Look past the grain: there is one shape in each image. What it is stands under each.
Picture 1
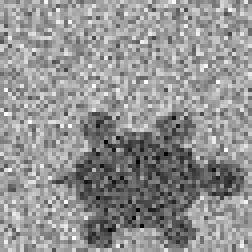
turtle
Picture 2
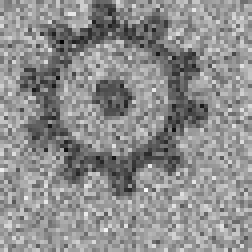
gear
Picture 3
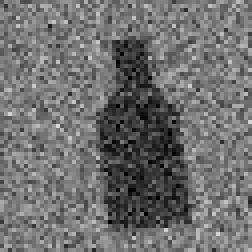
bottle
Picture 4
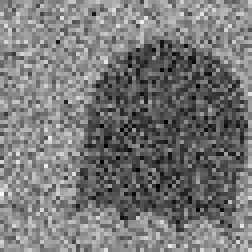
ghost
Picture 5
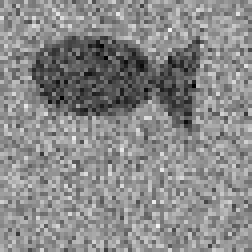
fish
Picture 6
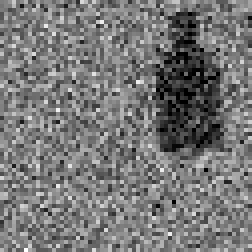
bottle
